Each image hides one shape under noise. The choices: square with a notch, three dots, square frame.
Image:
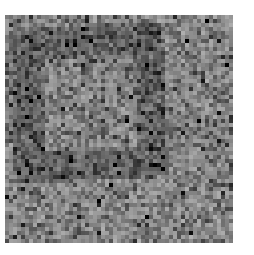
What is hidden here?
dark square frame
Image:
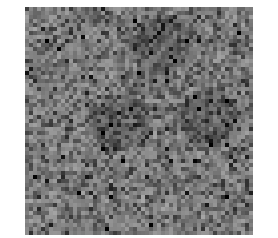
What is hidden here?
dark three dots
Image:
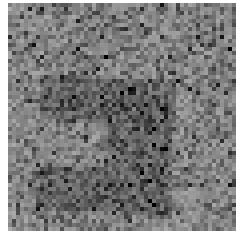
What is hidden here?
dark square with a notch
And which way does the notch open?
left
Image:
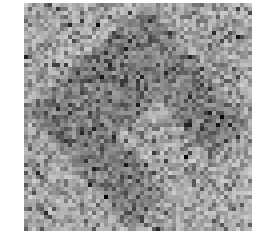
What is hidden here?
dark square with a notch
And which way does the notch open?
down and right
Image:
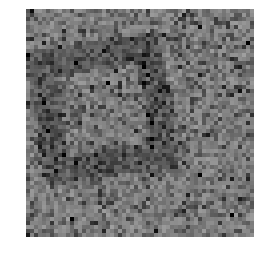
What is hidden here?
dark square frame
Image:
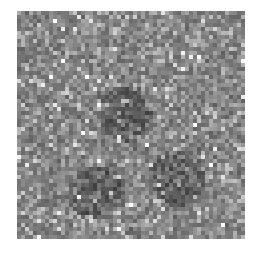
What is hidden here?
dark three dots
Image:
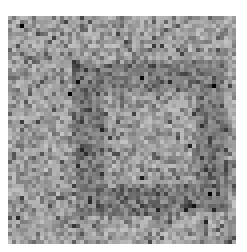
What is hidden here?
dark square frame
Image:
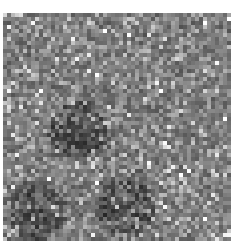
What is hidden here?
dark three dots
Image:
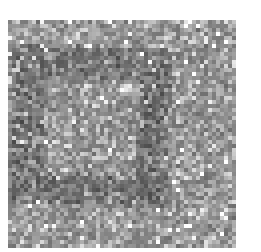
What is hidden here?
dark square frame
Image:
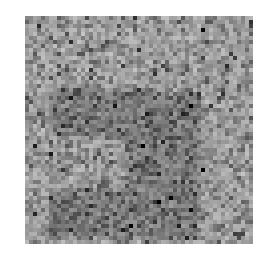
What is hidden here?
dark square with a notch
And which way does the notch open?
left
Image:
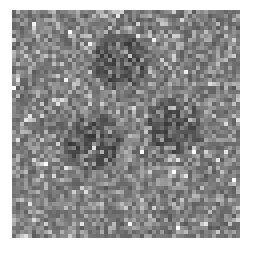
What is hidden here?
dark three dots
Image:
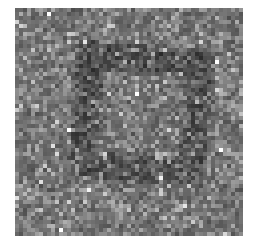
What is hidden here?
dark square frame
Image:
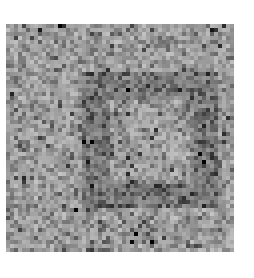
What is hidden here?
dark square frame
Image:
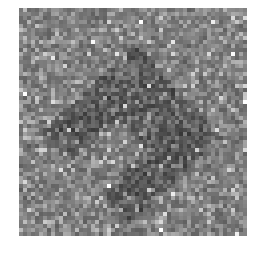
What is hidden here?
dark square with a notch
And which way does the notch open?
down and left
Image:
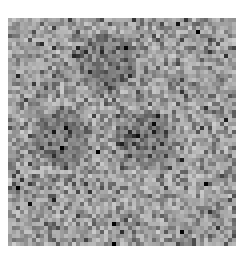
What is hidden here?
dark three dots
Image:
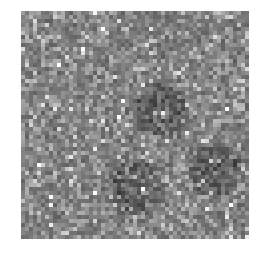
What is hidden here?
dark three dots
